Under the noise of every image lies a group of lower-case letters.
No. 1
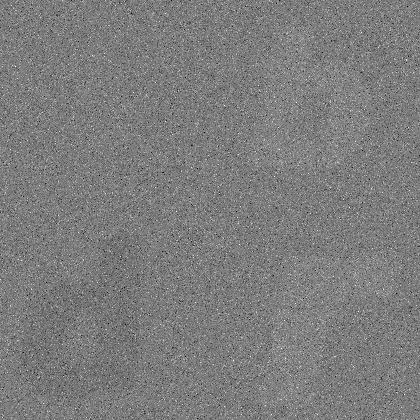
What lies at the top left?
nothing
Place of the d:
bottom left
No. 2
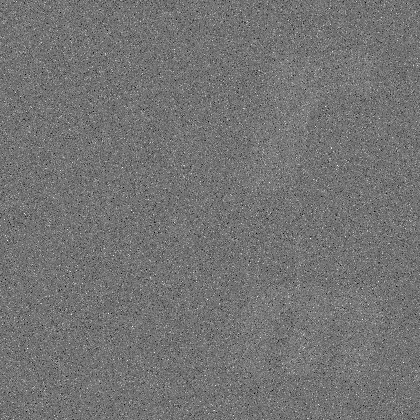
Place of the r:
top right
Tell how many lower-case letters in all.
2
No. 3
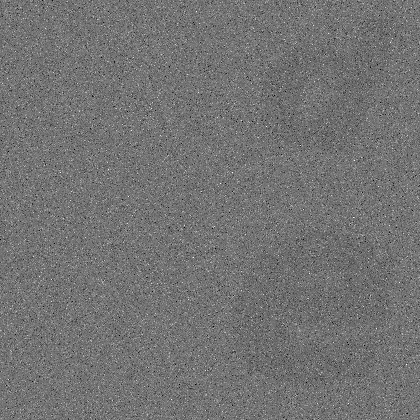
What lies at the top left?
nothing
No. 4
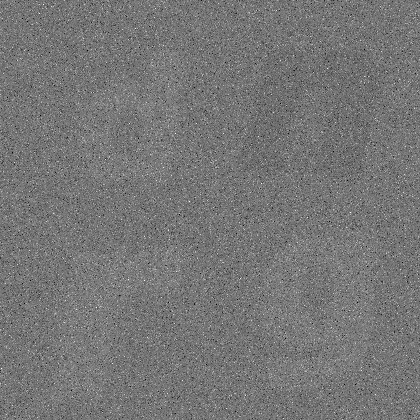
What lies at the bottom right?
g
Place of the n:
top right
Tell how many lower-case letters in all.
4
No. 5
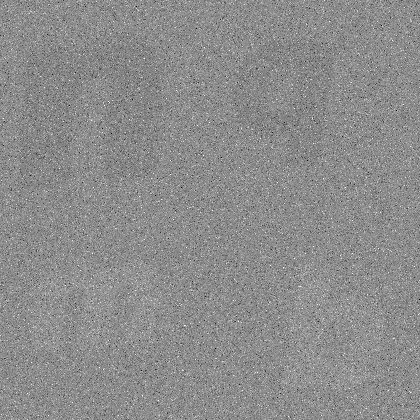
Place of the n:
top left
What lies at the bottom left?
m
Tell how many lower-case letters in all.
4
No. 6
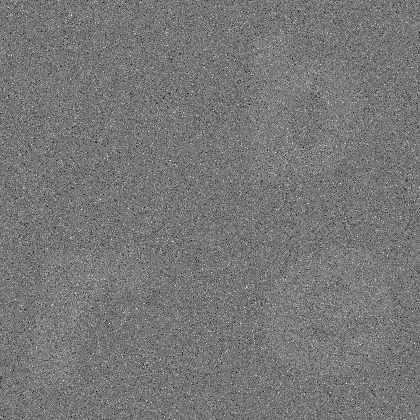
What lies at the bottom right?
e
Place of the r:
bottom left
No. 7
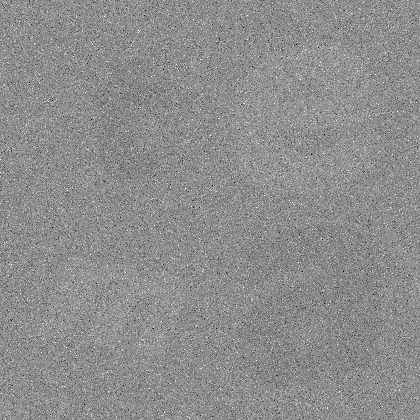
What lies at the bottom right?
a
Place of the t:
top left
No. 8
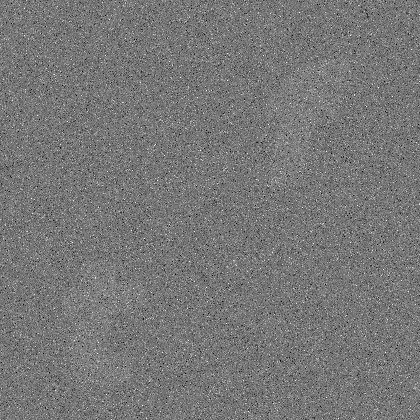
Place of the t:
bottom left
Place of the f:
top right
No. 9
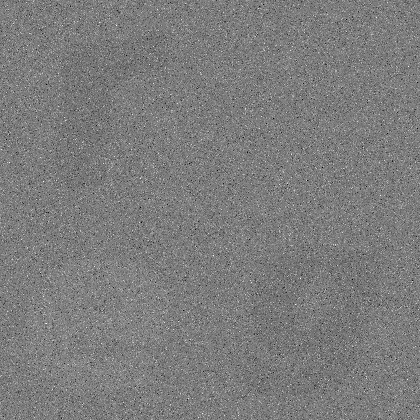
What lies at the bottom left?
e
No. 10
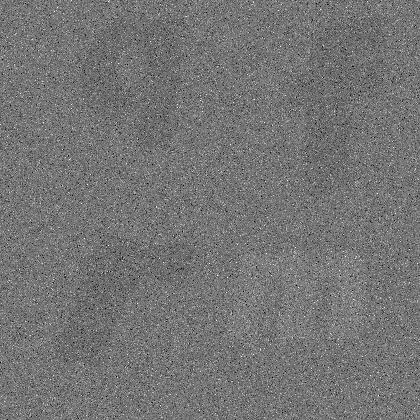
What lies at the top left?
q
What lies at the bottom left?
r
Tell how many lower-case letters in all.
4
